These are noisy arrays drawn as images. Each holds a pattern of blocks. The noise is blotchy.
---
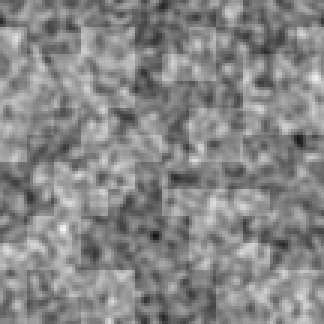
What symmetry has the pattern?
no symmetry
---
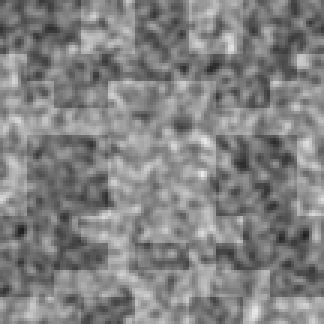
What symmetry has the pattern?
left and right mirror each other
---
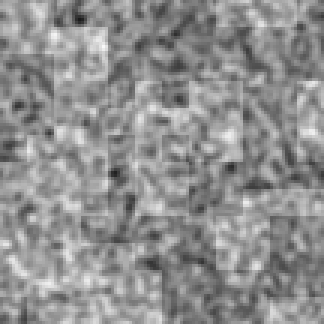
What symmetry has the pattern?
no symmetry
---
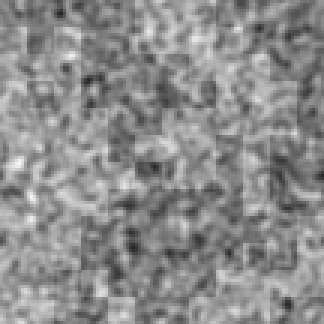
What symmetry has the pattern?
no symmetry
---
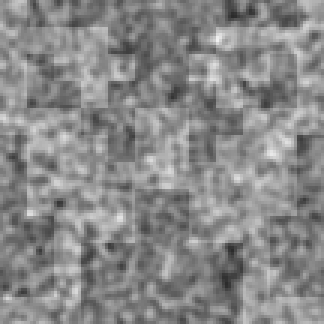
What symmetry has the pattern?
left and right mirror each other
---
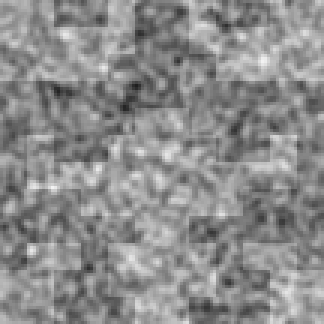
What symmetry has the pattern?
left and right mirror each other
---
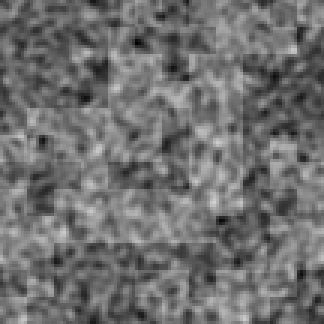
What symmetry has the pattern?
mirrored about the diagonal from the top left
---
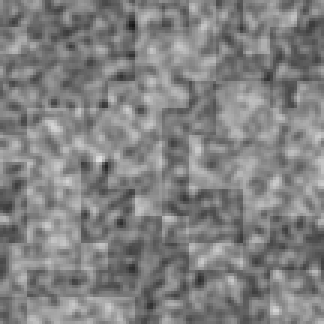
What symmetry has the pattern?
no symmetry
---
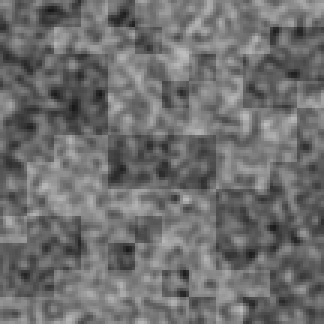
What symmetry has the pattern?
the same after a half turn
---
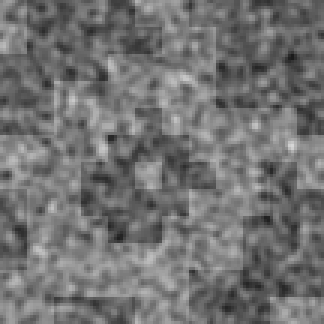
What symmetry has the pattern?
mirrored about the diagonal from the bottom left
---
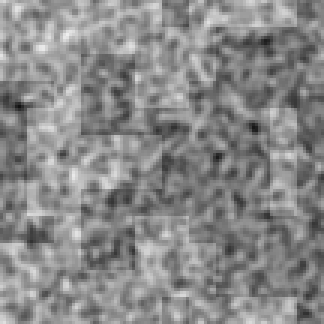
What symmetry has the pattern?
top and bottom mirror each other
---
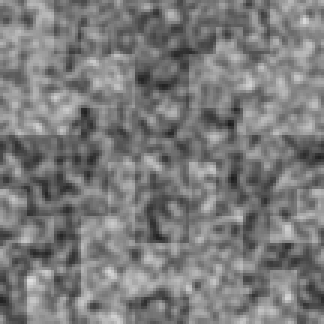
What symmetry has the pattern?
left and right mirror each other
